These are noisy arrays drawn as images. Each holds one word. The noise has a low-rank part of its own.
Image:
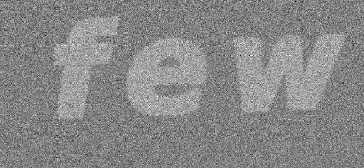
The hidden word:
few
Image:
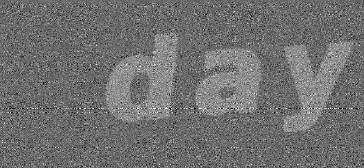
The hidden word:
day
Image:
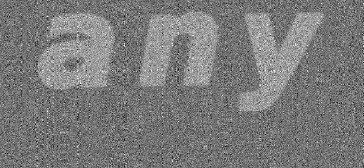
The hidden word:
any
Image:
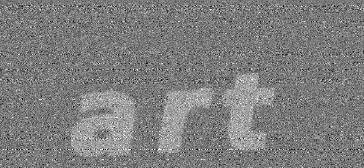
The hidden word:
art
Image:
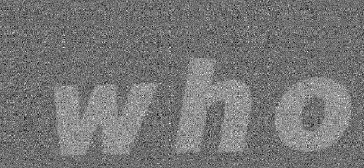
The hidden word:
who
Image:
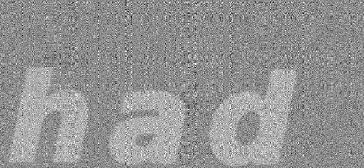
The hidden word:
had
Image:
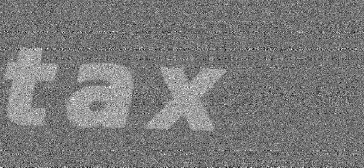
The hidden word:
tax
